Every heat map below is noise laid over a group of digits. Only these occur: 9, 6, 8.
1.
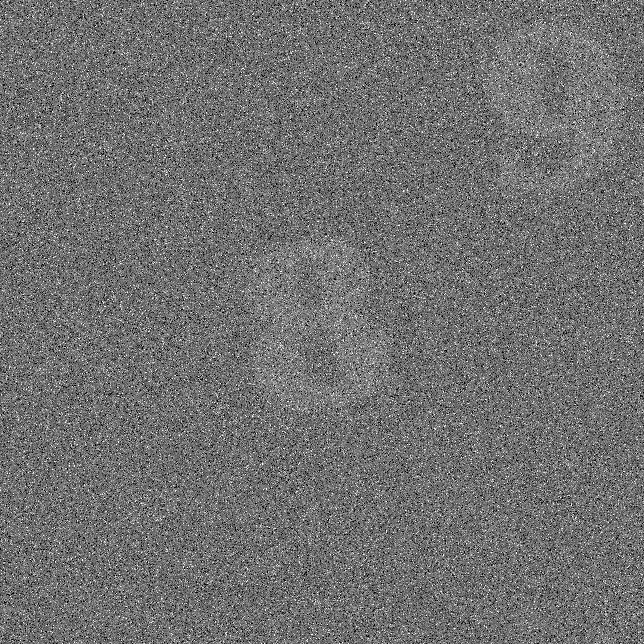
top right: 9; centre: 8
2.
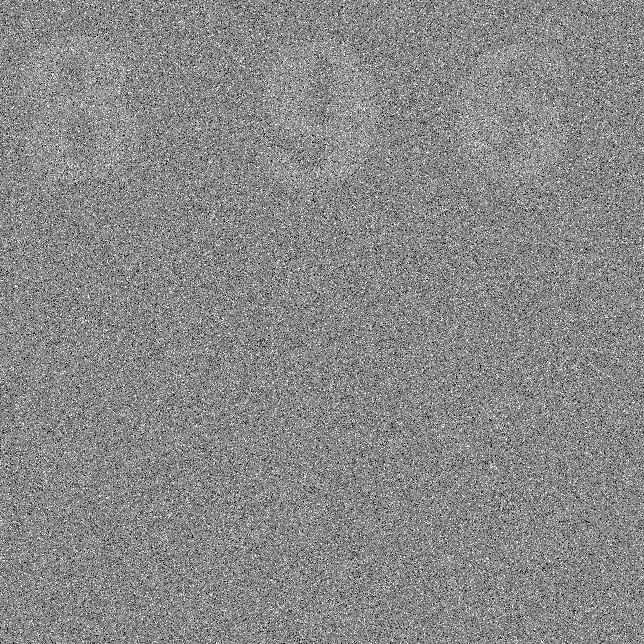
top left: 8; top middle: 9; top right: 6
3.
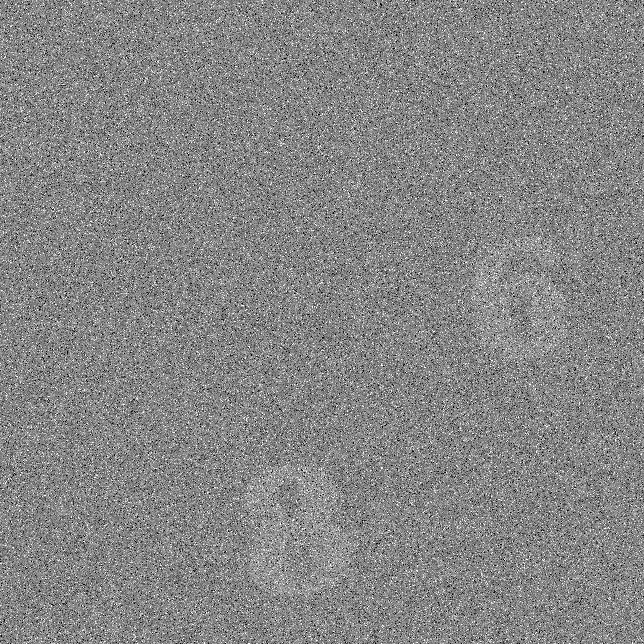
middle right: 6; bottom middle: 8
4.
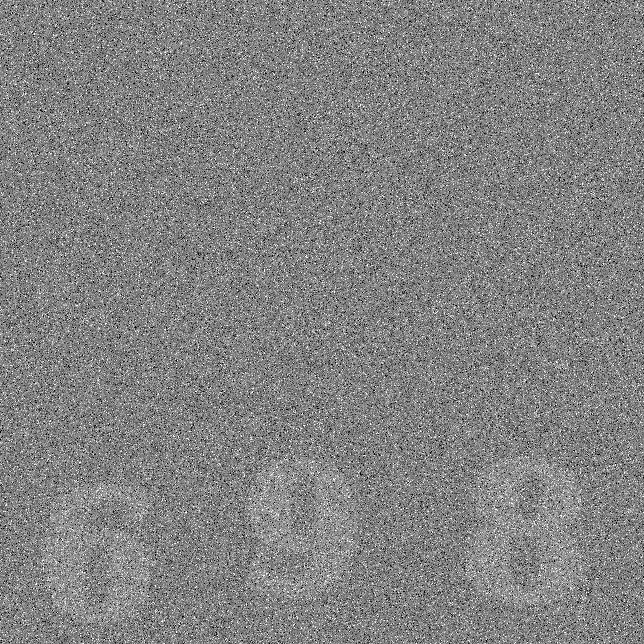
bottom left: 6; bottom middle: 9; bottom right: 8
